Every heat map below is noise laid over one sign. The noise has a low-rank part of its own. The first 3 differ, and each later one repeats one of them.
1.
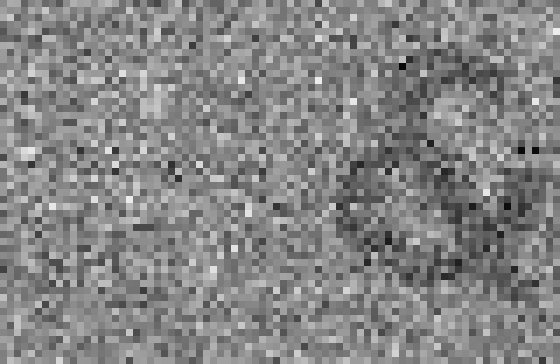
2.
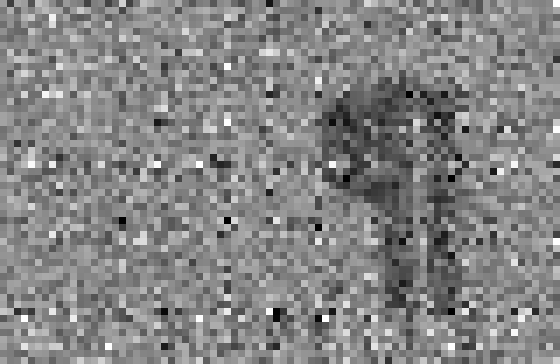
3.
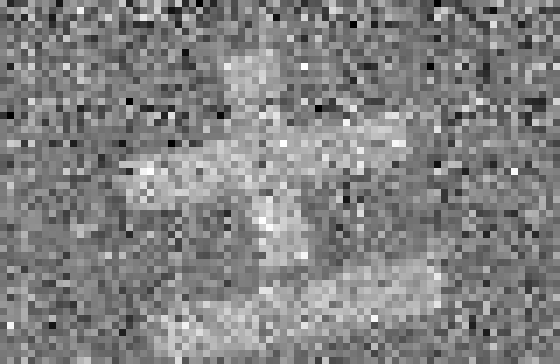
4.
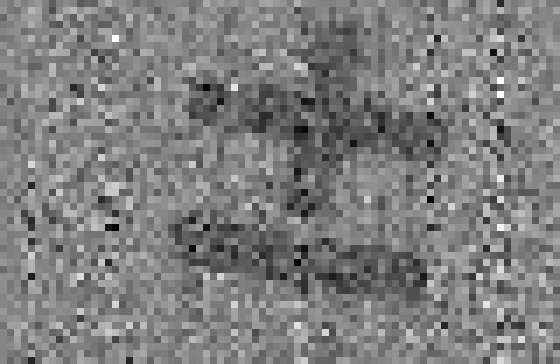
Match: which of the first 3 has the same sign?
3
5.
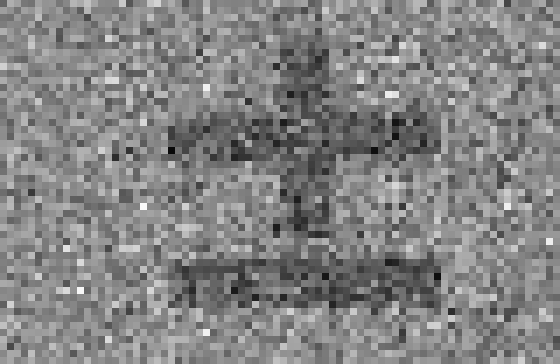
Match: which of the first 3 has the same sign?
3
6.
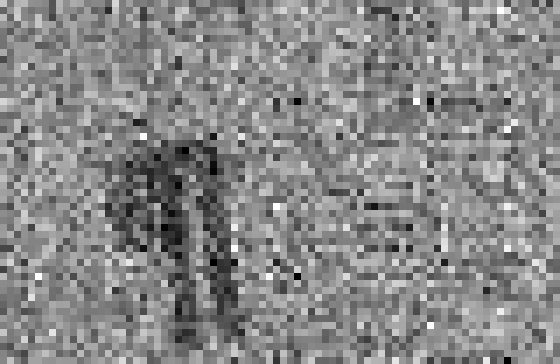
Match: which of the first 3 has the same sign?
2
